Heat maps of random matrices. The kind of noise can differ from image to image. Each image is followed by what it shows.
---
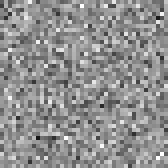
independent entries
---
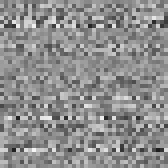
rows of uneven size
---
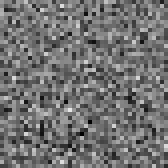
independent entries
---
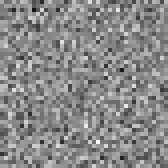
low rank plus noise
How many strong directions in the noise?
five to eight
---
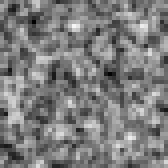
blotchy
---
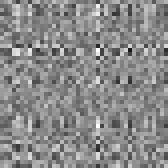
low rank plus noise
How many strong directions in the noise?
one
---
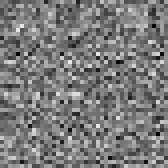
low rank plus noise
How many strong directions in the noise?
three or four
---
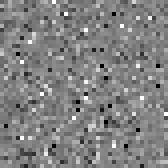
heavy tails
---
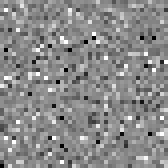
heavy tails
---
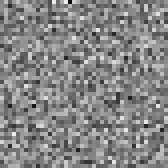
independent entries
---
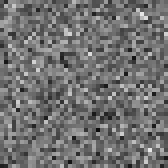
independent entries
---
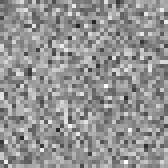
independent entries
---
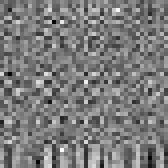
low rank plus noise
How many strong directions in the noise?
one
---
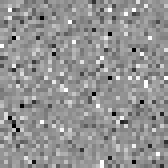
heavy tails
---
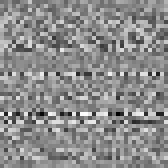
rows of uneven size
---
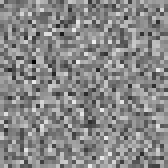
independent entries
